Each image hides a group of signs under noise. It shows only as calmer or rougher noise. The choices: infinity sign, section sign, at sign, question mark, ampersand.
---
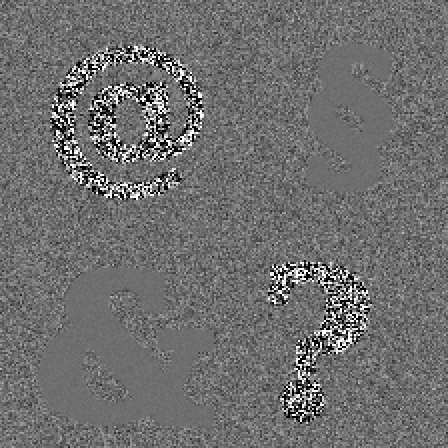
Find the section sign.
top right
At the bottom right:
question mark
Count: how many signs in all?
4
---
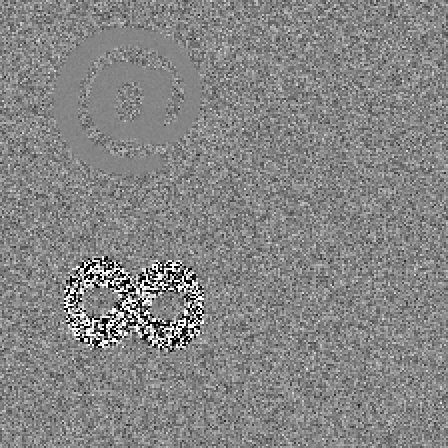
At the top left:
at sign
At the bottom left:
infinity sign
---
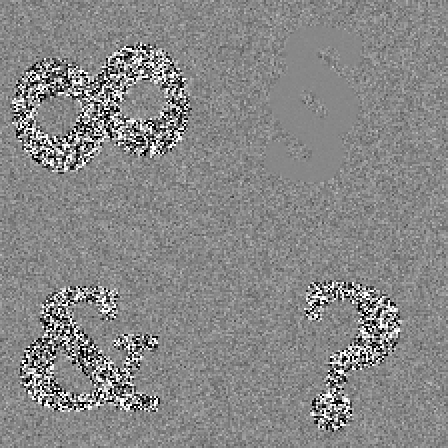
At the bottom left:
ampersand
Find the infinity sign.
top left
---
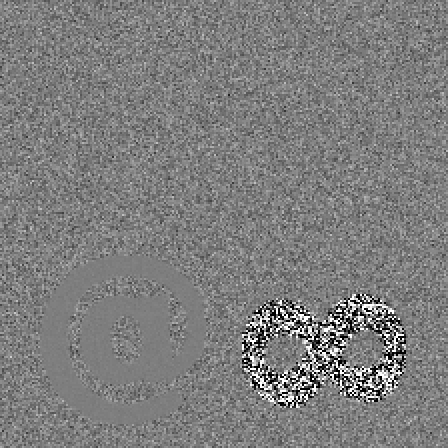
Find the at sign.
bottom left
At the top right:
nothing
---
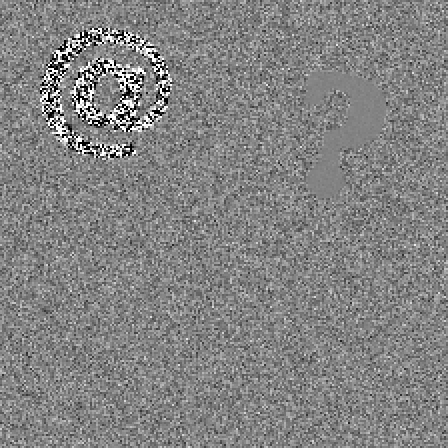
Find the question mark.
top right
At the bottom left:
nothing
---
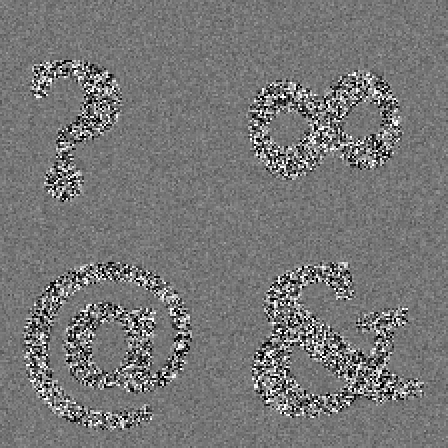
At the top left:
question mark
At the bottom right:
ampersand
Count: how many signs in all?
4
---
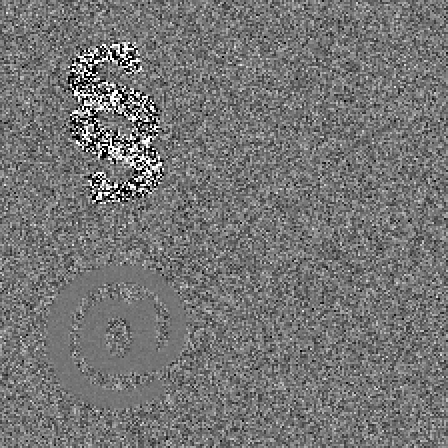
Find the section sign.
top left
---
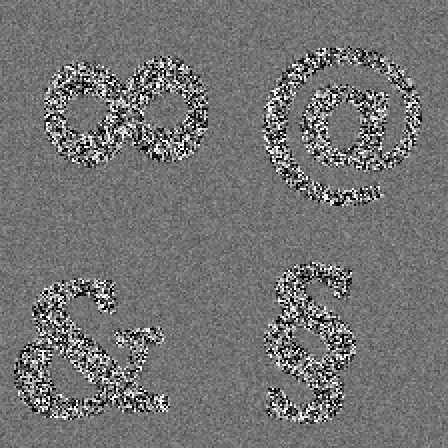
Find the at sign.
top right
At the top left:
infinity sign
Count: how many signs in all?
4
